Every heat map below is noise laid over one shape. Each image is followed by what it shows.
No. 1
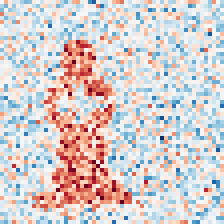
chess bishop
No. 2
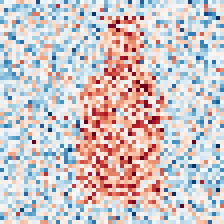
bottle
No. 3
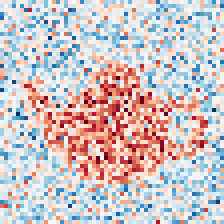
teapot
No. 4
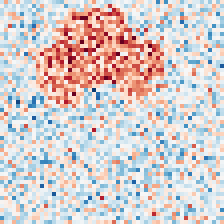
car
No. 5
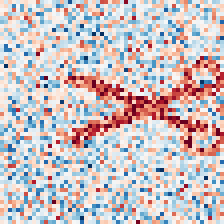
pair of scissors
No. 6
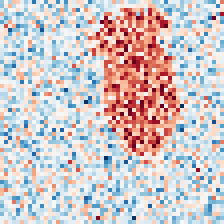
footprint
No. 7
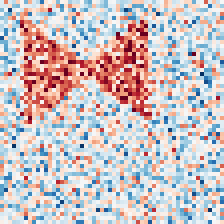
bow tie
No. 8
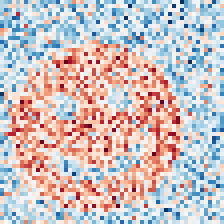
smiling face
